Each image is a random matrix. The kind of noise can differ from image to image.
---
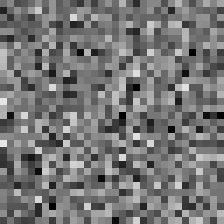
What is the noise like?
low rank plus noise
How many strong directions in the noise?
five to eight
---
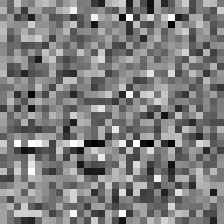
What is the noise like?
low rank plus noise
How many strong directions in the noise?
one
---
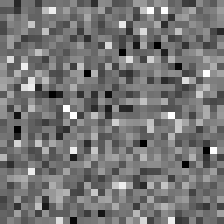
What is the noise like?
heavy tails
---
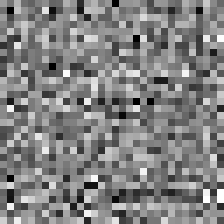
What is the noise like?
low rank plus noise
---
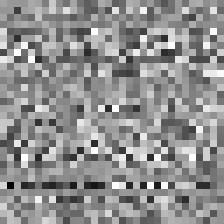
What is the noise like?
rows of uneven size
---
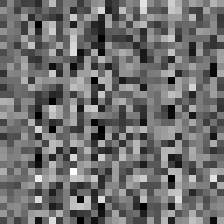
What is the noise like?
columns of uneven size
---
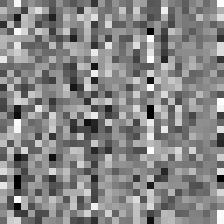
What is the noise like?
columns of uneven size
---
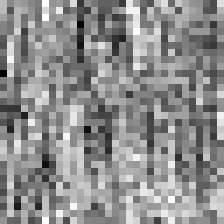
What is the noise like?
streaked along the columns
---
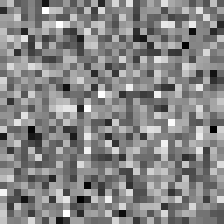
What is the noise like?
independent entries
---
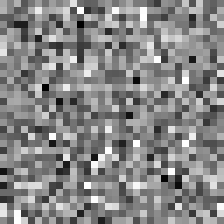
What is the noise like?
independent entries
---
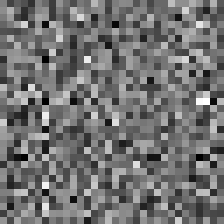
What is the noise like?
low rank plus noise
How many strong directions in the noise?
one
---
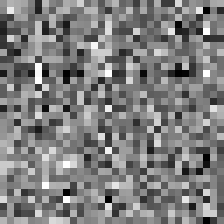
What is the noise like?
low rank plus noise
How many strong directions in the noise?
one
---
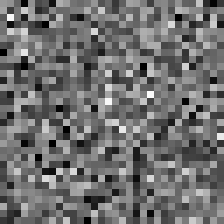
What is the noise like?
independent entries
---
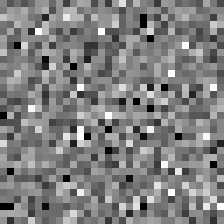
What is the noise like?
heavy tails
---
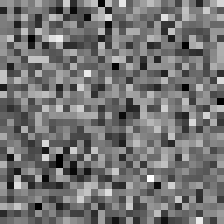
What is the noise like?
independent entries
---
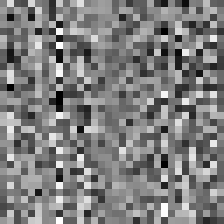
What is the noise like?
columns of uneven size
